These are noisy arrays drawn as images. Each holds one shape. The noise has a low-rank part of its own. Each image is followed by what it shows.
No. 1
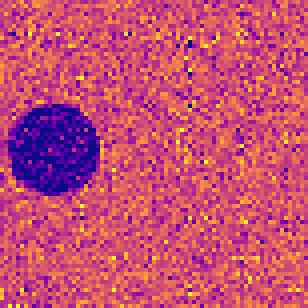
disc
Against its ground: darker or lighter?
darker
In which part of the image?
middle left
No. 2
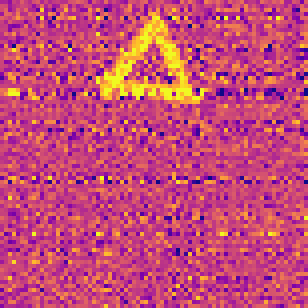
triangle frame
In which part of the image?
top middle
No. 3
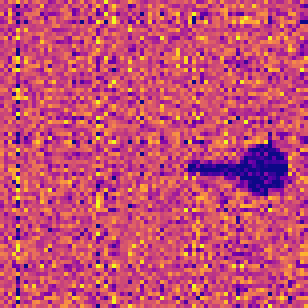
lollipop
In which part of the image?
middle right
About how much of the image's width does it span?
a third
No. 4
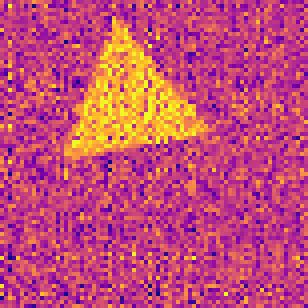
triangle
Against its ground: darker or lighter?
lighter
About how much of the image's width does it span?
half
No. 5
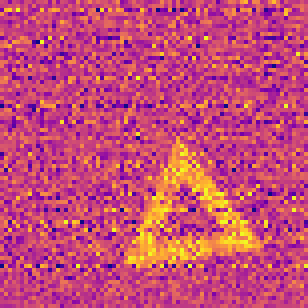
triangle frame
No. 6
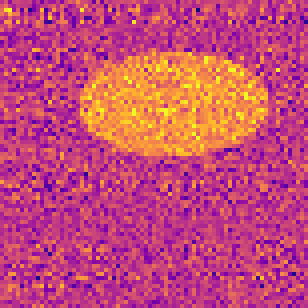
ellipse
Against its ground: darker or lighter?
lighter
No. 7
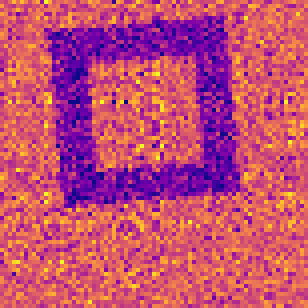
square frame
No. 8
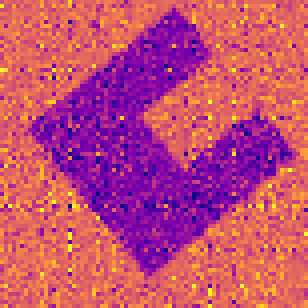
square with a notch
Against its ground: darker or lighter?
darker
